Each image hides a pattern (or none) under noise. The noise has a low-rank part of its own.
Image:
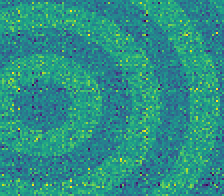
rings round one point
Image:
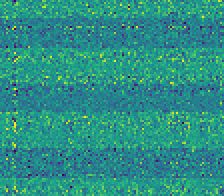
horizontal stripes
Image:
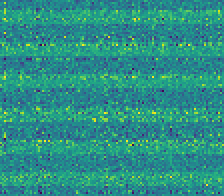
horizontal stripes
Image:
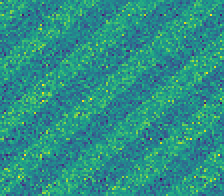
diagonal stripes
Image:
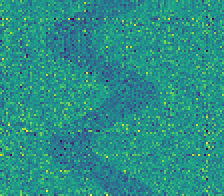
a wavy band
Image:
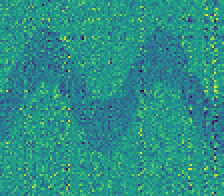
a wavy band
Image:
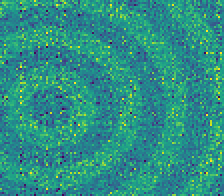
rings round one point
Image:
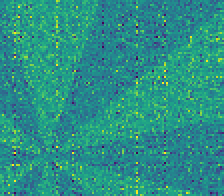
spokes from one point
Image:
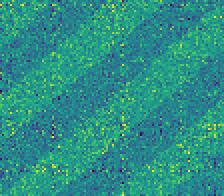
diagonal stripes
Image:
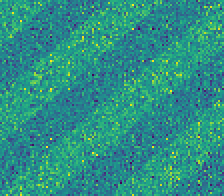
diagonal stripes
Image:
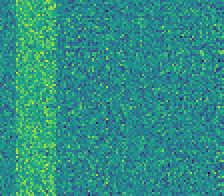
one vertical stripe
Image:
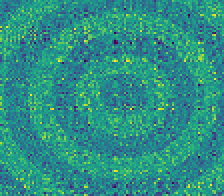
rings round one point
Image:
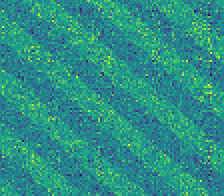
diagonal stripes
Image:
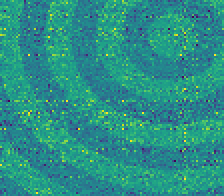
rings round one point
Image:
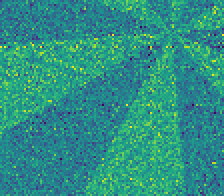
spokes from one point
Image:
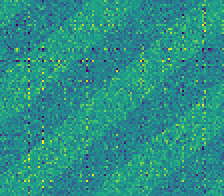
diagonal stripes
